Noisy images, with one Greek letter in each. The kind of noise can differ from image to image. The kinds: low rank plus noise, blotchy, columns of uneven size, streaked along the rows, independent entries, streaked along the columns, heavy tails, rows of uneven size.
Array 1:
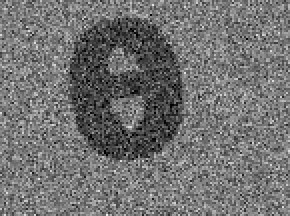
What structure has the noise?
independent entries
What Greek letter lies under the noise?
theta
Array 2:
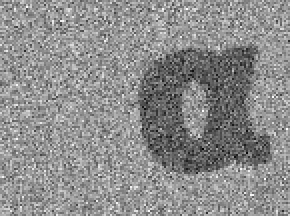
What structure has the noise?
low rank plus noise
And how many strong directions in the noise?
three or four
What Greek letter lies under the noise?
alpha
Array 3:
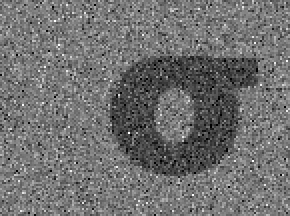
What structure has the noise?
heavy tails
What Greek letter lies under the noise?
sigma
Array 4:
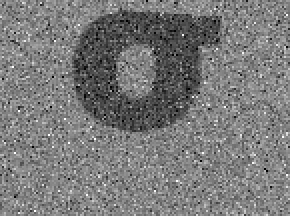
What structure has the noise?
heavy tails
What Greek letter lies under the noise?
sigma
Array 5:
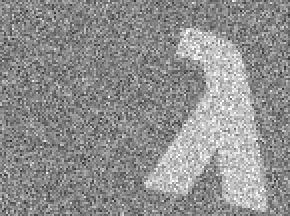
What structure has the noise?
independent entries
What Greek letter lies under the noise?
lambda
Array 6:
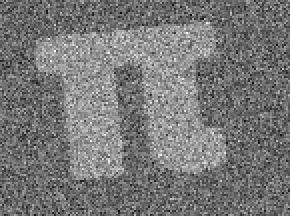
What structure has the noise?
independent entries
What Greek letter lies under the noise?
pi
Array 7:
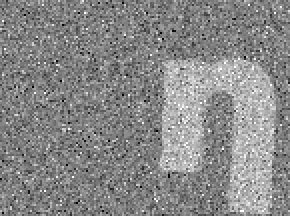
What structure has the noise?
heavy tails
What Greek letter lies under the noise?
eta
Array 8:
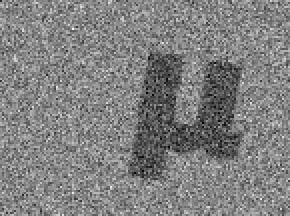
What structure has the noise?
independent entries
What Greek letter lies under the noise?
mu
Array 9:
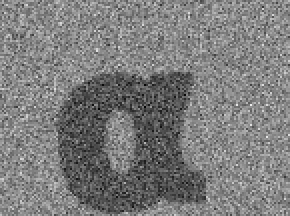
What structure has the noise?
low rank plus noise
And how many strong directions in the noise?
two
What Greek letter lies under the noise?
alpha
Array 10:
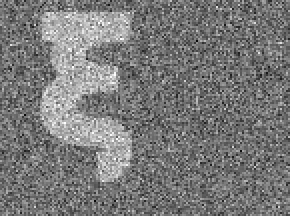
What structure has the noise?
low rank plus noise
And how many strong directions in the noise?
two
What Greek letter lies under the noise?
xi
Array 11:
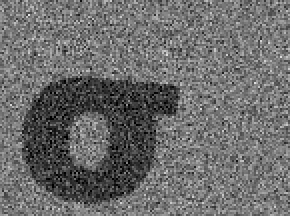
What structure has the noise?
low rank plus noise
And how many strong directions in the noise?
five to eight
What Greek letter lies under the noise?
sigma
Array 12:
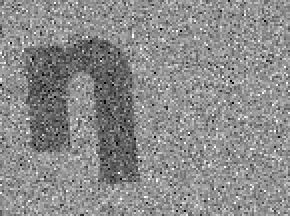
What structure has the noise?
heavy tails
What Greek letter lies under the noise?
eta
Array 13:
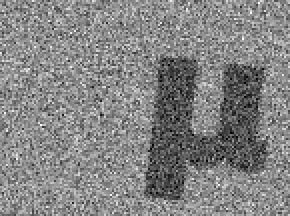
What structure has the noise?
independent entries
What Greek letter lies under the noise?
mu
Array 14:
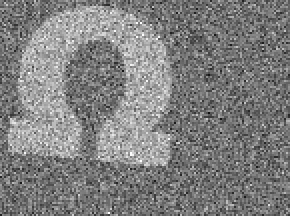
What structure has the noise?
low rank plus noise
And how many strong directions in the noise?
five to eight
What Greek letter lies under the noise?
omega
